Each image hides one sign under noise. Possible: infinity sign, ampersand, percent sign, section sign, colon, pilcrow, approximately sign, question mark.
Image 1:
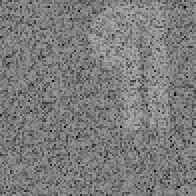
pilcrow
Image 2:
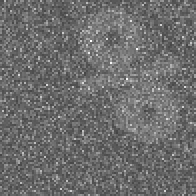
percent sign
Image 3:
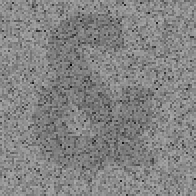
ampersand
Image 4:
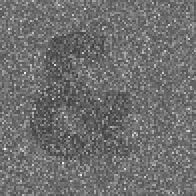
ampersand
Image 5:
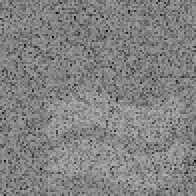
approximately sign
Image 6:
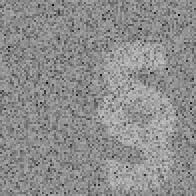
section sign
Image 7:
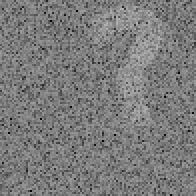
question mark
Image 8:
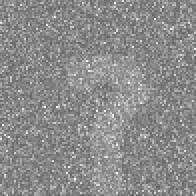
question mark
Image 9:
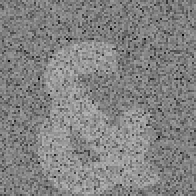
ampersand
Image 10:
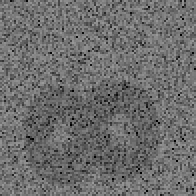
infinity sign
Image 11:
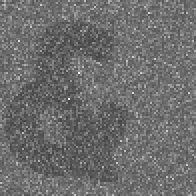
ampersand
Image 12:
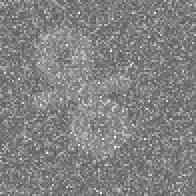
percent sign
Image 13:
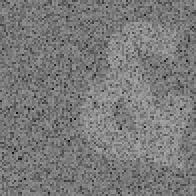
ampersand
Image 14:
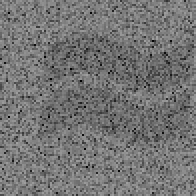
approximately sign
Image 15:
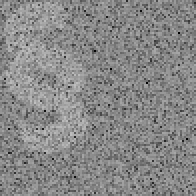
section sign
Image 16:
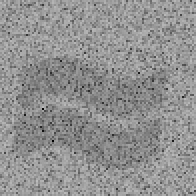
approximately sign
